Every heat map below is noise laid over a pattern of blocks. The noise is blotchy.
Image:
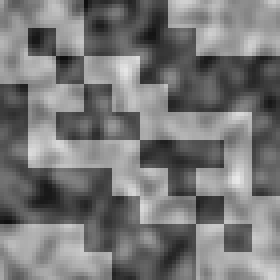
the same after a half turn
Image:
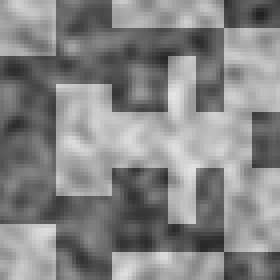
top and bottom mirror each other
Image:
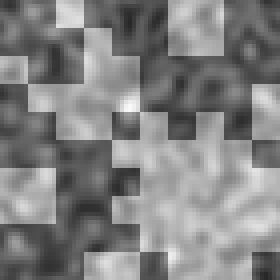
mirrored about the diagonal from the top left
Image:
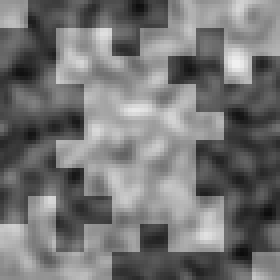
the same after a half turn
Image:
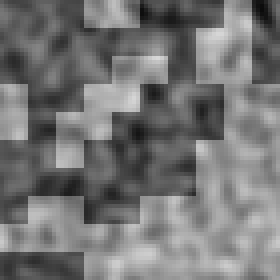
mirrored about the diagonal from the top left
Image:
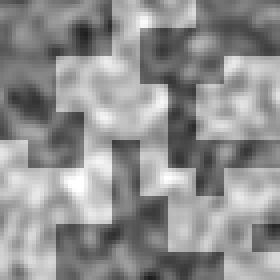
no symmetry
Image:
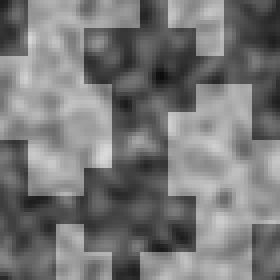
the same after a half turn
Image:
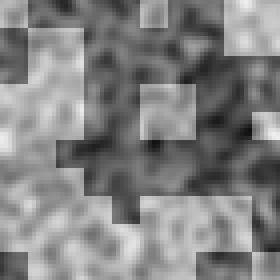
mirrored about the diagonal from the bottom left
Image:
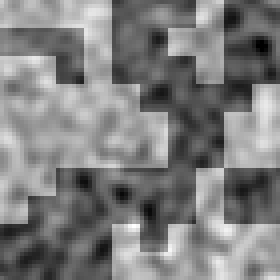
no symmetry
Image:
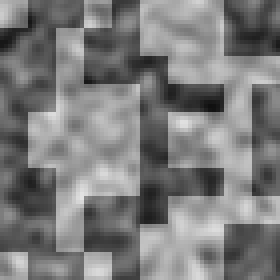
top and bottom mirror each other
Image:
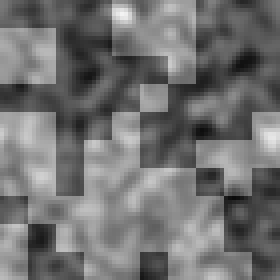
no symmetry
